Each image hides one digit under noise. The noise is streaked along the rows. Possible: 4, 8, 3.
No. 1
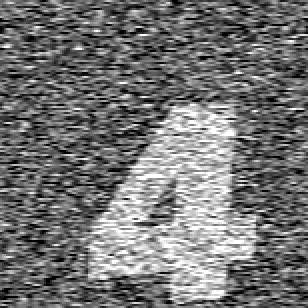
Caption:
light 4
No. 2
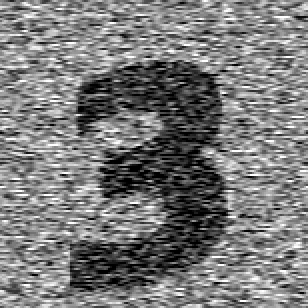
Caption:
dark 3
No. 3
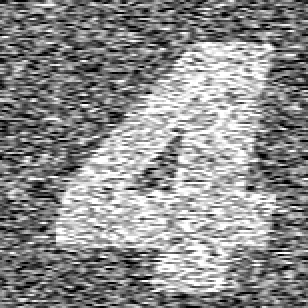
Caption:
light 4
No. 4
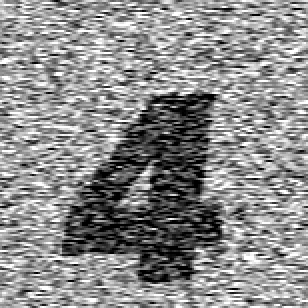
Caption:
dark 4
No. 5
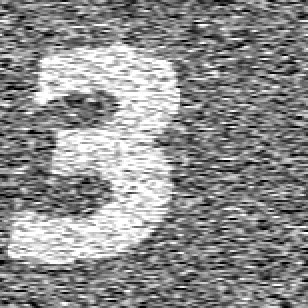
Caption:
light 3
